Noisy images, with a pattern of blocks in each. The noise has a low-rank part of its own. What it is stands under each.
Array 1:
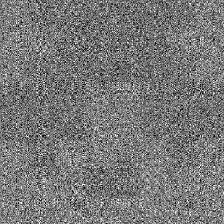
left and right mirror each other
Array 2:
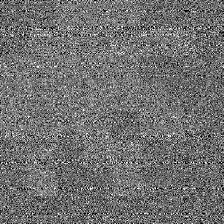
mirrored about the diagonal from the top left
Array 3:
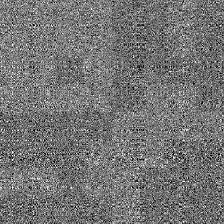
mirrored about the diagonal from the top left
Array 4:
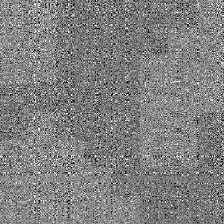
no symmetry
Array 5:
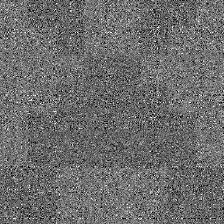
left and right mirror each other
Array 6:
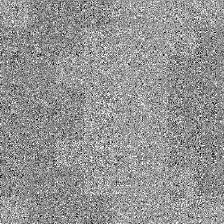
top and bottom mirror each other
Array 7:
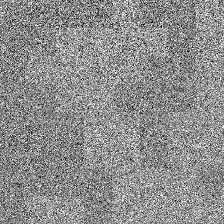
no symmetry
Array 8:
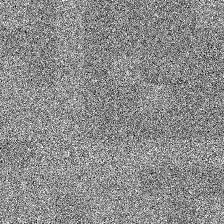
mirrored about the diagonal from the bottom left
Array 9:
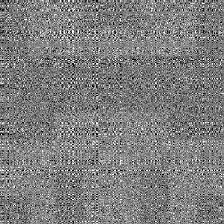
left and right mirror each other
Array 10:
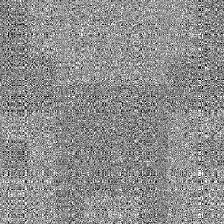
left and right mirror each other
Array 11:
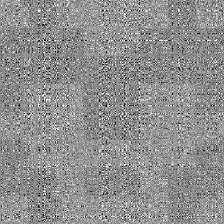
left and right mirror each other
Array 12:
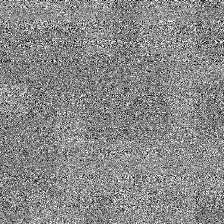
no symmetry
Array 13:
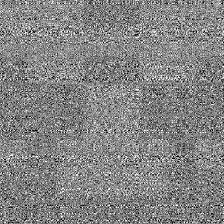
left and right mirror each other
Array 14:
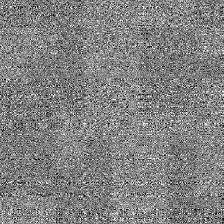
no symmetry
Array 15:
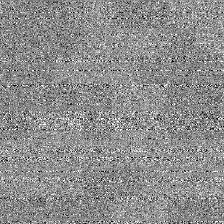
no symmetry
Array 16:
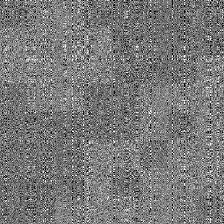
mirrored about the diagonal from the top left
